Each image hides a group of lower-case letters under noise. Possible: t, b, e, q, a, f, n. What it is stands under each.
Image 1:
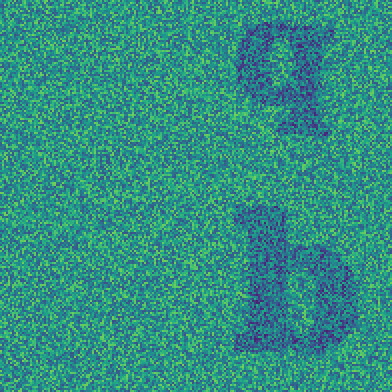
top right: q; bottom right: b
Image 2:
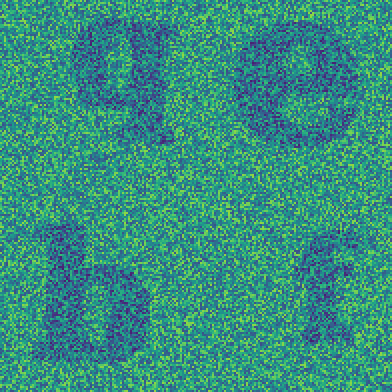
top left: q; top right: e; bottom left: b; bottom right: f
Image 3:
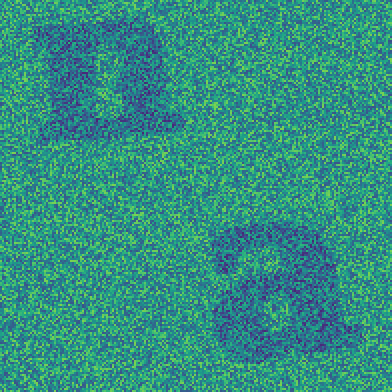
top left: n; bottom right: a
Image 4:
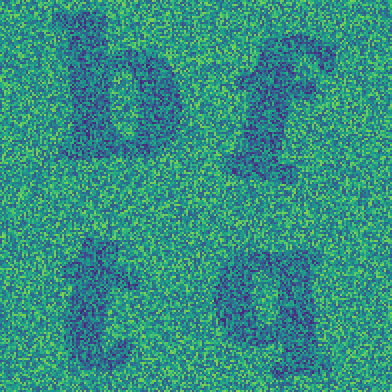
top left: b; top right: f; bottom left: t; bottom right: q
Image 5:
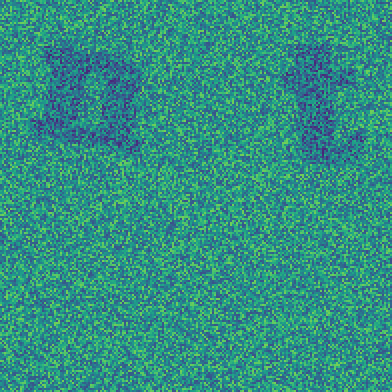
top left: n; top right: t
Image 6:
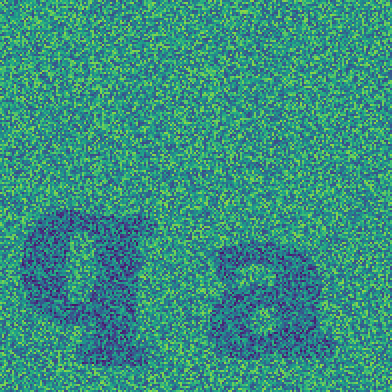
bottom left: q; bottom right: a
